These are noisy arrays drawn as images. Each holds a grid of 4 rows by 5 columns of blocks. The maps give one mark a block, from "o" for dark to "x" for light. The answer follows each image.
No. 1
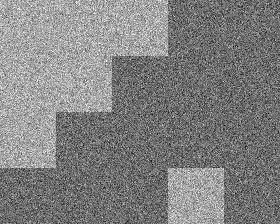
xxxoo
xxooo
xoooo
oooxo
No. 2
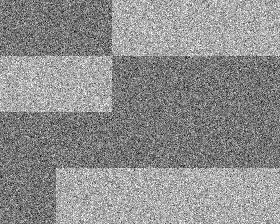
ooxxx
xxooo
ooooo
oxxxx
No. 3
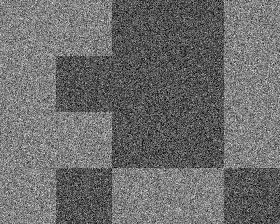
xxoox
xooox
xxoox
xoxxo
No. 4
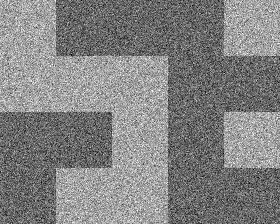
xooox
xxxoo
ooxox
oxxoo
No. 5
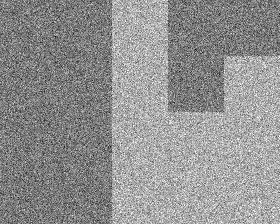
ooxoo
ooxox
ooxxx
ooxxx
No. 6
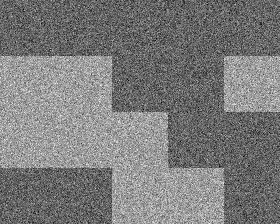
ooooo
xxoox
xxxoo
ooxxo
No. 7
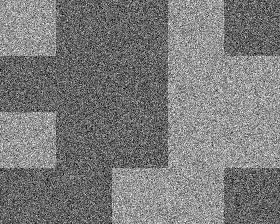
xooxo
oooxx
xooxx
ooxxo
